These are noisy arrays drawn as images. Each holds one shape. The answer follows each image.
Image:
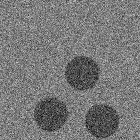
three dots
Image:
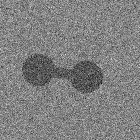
dumbbell
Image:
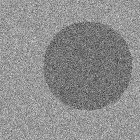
disc
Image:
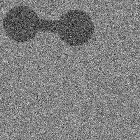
dumbbell
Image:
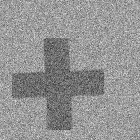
cross
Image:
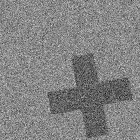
cross
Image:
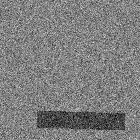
bar
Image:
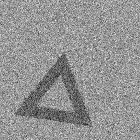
triangle frame
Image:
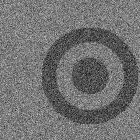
bullseye
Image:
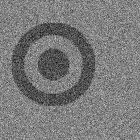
bullseye
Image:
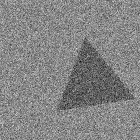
triangle
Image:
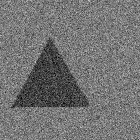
triangle
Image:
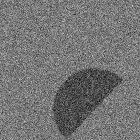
half disc
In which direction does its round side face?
up and left
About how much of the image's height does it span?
half
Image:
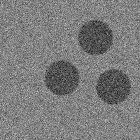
three dots
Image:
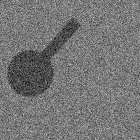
lollipop
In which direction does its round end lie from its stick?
down and left
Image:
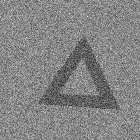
triangle frame
